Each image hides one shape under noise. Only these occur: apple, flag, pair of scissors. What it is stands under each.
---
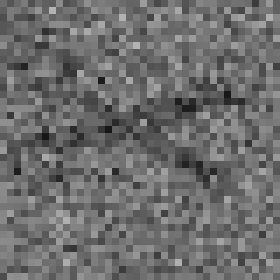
pair of scissors
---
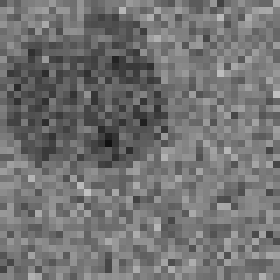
apple
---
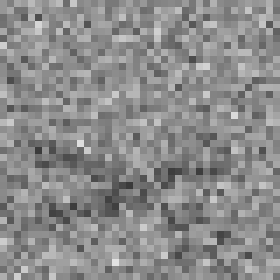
pair of scissors
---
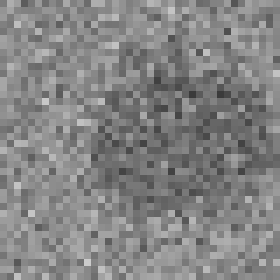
apple
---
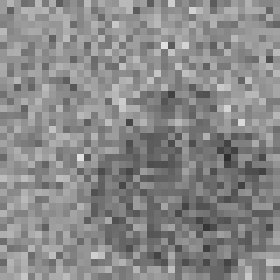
apple
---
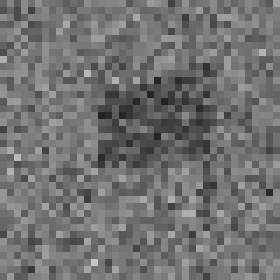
flag
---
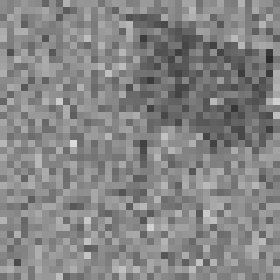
flag
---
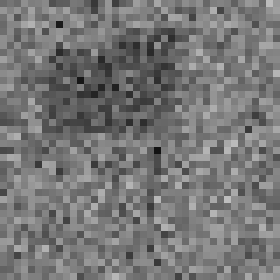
flag
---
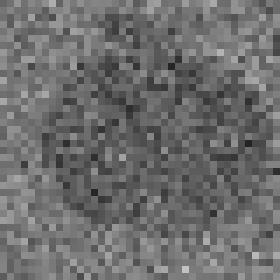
apple
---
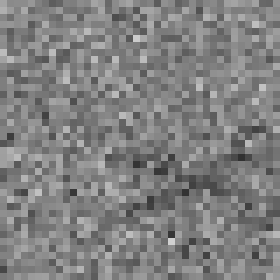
pair of scissors
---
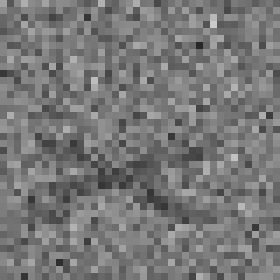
pair of scissors
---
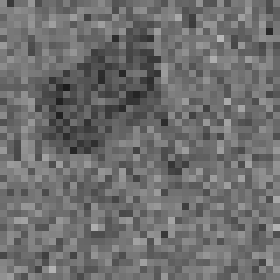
flag
